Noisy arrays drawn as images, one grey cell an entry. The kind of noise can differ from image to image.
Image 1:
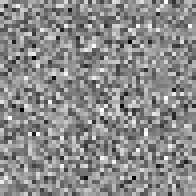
independent entries
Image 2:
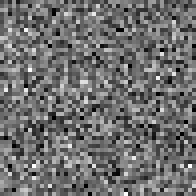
independent entries
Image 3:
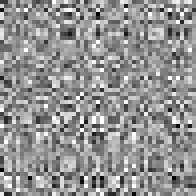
low rank plus noise
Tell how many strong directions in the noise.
two
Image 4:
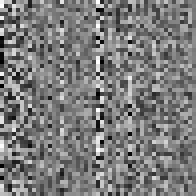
columns of uneven size
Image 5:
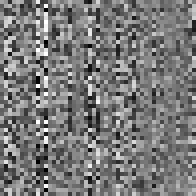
columns of uneven size
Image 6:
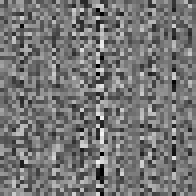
columns of uneven size
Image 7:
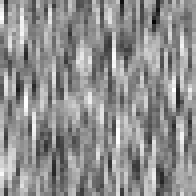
streaked along the columns
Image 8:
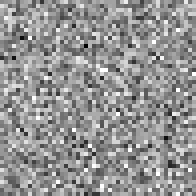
independent entries
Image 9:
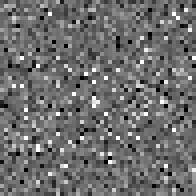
heavy tails
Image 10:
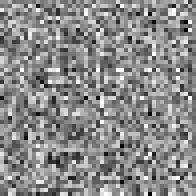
low rank plus noise
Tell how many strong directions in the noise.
five to eight
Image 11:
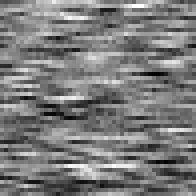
streaked along the rows
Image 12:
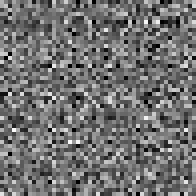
low rank plus noise
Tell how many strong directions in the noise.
three or four
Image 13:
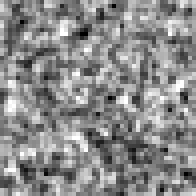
blotchy
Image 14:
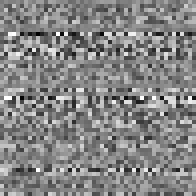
rows of uneven size
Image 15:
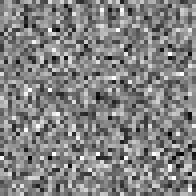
low rank plus noise
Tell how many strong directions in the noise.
five to eight
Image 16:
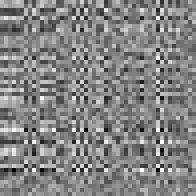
low rank plus noise
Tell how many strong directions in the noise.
one
